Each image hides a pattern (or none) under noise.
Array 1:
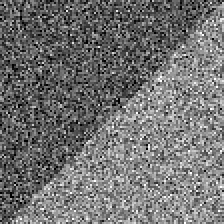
a sharp edge
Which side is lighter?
bottom right
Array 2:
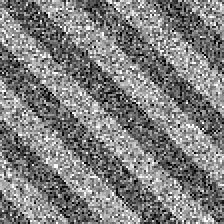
diagonal stripes
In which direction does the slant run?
top left to bottom right
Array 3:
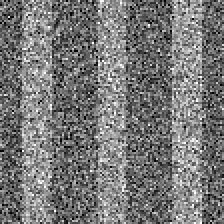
vertical stripes
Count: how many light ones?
3
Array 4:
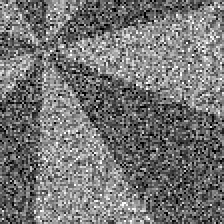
spokes from one point
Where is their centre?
top left
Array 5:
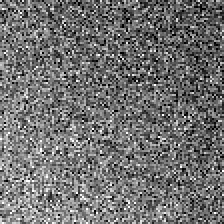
a smooth slope
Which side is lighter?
bottom left
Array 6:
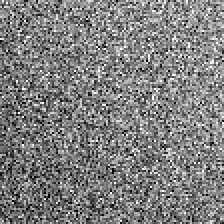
a smooth slope
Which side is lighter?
top right
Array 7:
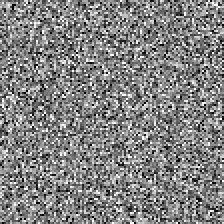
only noise
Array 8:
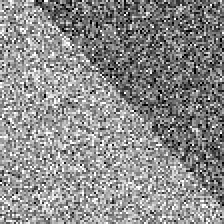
a sharp edge
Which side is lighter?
bottom left
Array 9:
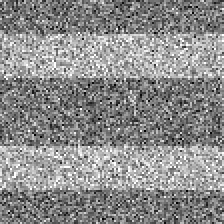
horizontal stripes
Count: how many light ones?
2
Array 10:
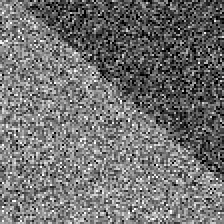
a sharp edge
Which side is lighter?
bottom left
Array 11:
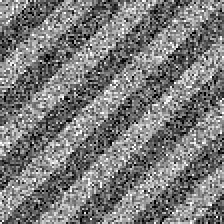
diagonal stripes
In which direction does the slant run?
bottom left to top right
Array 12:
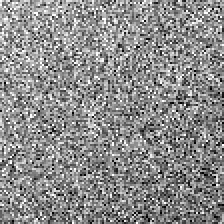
a smooth slope
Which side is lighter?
top left
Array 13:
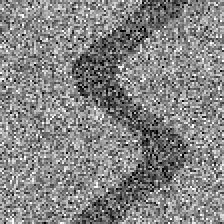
a wavy band
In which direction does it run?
top to bottom
